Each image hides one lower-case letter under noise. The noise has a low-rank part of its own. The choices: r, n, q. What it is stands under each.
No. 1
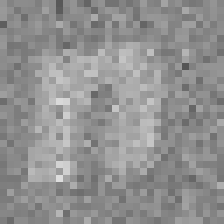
n
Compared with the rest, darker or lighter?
lighter
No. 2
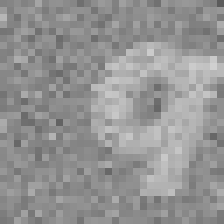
q
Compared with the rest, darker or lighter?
lighter
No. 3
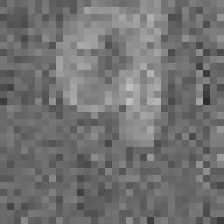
q
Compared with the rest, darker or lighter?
lighter
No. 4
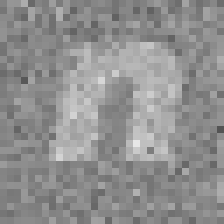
n
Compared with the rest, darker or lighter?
lighter
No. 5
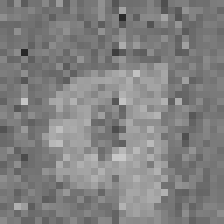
q
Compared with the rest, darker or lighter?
lighter
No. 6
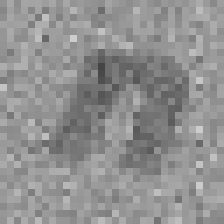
n
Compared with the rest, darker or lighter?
darker
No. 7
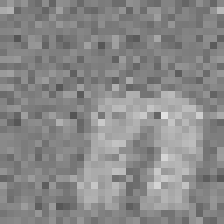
n
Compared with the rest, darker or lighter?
lighter
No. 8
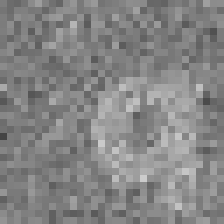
q
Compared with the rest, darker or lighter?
lighter
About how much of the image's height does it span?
two thirds
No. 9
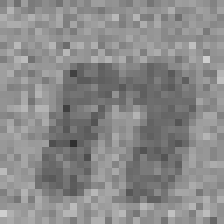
n
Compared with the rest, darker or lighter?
darker
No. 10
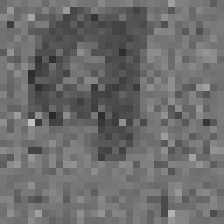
q
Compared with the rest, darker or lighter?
darker
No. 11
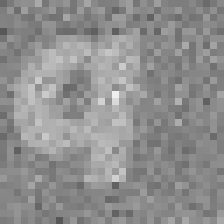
q
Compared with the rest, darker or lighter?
lighter
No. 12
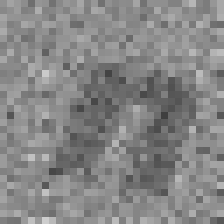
n
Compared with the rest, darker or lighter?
darker
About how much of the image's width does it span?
two thirds
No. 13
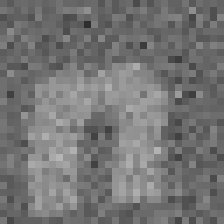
n
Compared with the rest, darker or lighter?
lighter
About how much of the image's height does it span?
two thirds
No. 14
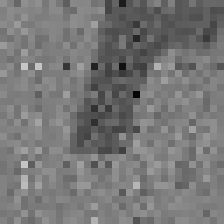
r
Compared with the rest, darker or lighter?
darker
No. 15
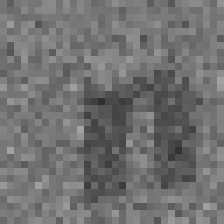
n
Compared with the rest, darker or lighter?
darker
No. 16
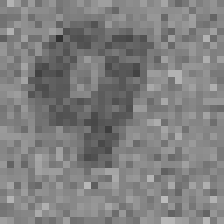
q
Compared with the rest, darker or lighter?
darker
